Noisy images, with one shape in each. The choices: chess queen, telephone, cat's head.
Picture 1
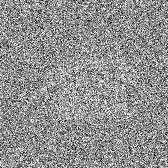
telephone
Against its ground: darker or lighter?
lighter
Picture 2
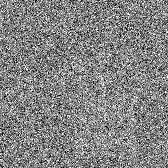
chess queen
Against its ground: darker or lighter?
lighter
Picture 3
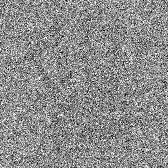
chess queen
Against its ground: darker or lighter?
darker
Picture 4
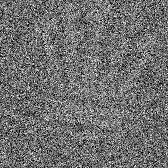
chess queen
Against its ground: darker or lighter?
lighter
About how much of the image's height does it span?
nearly all
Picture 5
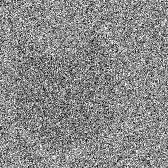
cat's head
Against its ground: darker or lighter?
darker
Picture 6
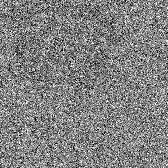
telephone
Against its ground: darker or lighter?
darker
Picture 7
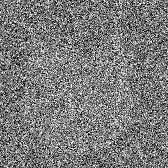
cat's head
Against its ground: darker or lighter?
lighter
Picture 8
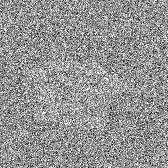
telephone
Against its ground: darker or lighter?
lighter
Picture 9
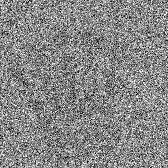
chess queen
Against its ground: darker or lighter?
darker
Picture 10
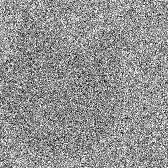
cat's head
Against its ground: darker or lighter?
darker
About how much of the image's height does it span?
nearly all
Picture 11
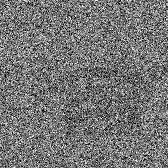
telephone
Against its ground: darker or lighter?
darker
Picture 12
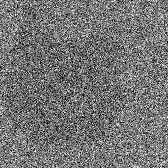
cat's head
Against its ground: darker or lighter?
darker
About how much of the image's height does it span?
nearly all
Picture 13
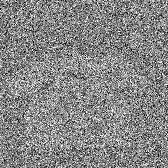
telephone
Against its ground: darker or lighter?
lighter
